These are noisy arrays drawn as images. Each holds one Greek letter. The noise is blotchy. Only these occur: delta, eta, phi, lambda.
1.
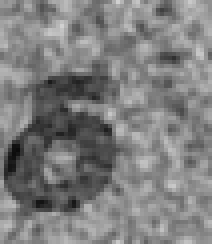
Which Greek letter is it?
delta
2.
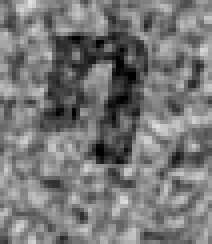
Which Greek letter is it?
eta
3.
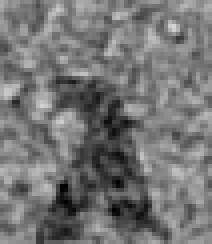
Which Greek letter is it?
lambda
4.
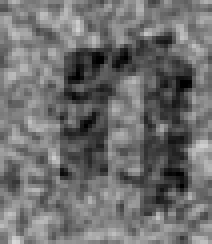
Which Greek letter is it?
eta
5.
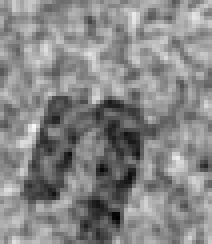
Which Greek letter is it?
eta
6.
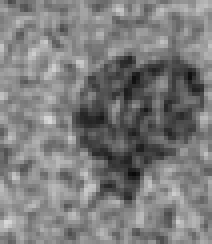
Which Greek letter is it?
phi
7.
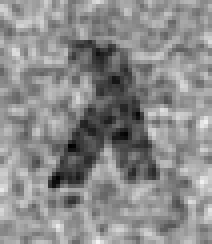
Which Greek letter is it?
lambda
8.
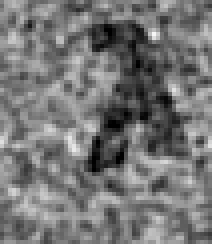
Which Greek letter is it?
lambda
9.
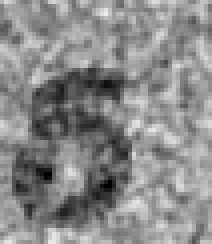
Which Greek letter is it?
delta
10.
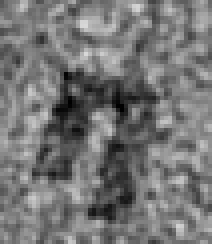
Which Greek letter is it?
eta
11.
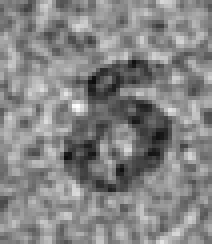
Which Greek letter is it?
delta
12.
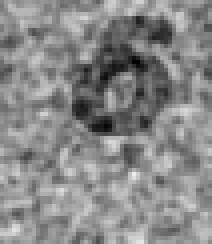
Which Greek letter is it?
delta
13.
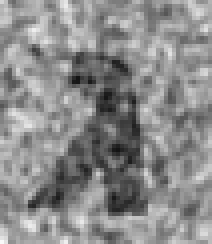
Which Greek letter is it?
lambda
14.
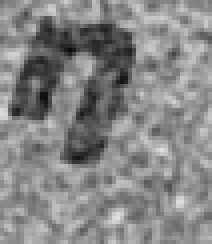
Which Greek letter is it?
eta
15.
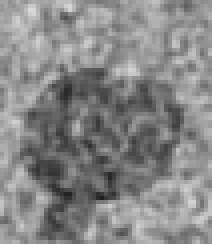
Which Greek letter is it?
phi
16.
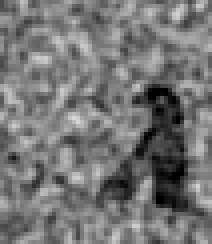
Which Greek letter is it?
lambda
